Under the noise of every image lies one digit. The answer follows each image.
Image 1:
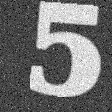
5
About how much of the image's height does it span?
nearly all
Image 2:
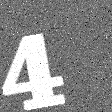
4
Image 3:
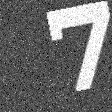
7
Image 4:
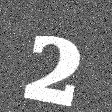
2
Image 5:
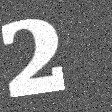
2
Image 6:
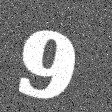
9
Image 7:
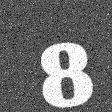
8
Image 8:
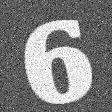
6
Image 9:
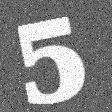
5
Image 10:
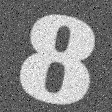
8
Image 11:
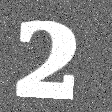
2
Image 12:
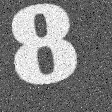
8
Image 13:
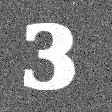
3
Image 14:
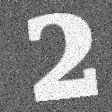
2
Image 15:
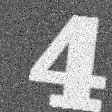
4
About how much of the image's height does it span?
nearly all
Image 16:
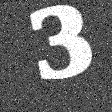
3
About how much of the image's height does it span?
two thirds
